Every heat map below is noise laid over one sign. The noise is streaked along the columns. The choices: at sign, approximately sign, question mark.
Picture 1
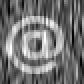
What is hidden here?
light at sign
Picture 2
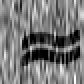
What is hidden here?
dark approximately sign
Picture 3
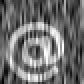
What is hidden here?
light at sign
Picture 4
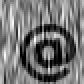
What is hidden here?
dark at sign
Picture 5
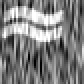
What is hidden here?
light approximately sign
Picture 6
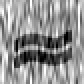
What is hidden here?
dark approximately sign
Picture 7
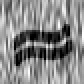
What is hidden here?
dark approximately sign
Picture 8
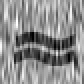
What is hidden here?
dark approximately sign
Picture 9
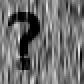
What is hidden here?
dark question mark
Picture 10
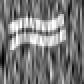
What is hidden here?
light approximately sign
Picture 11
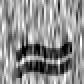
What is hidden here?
dark approximately sign
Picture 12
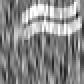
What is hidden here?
light approximately sign
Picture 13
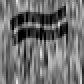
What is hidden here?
dark approximately sign
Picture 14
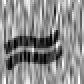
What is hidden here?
dark approximately sign
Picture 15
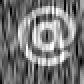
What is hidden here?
light at sign
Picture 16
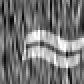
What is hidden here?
light approximately sign
